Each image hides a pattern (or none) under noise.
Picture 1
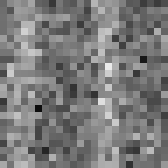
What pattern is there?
bands of columns
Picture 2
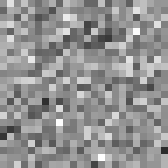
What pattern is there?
only noise
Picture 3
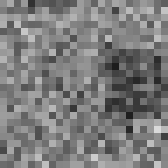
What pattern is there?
one block
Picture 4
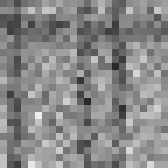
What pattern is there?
bands of rows crossing bands of columns
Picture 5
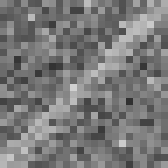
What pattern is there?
a diagonal band
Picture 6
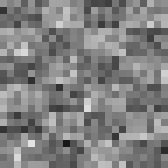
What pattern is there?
a checkerboard
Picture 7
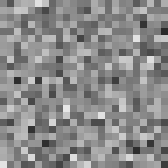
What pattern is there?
only noise
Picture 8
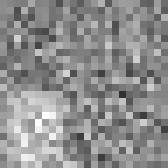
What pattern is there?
one block
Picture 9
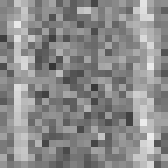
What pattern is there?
bands of columns
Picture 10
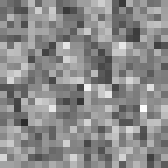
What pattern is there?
a checkerboard
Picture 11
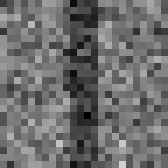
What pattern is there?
one band of columns
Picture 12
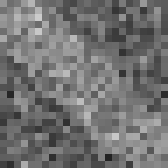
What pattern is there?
a diagonal band
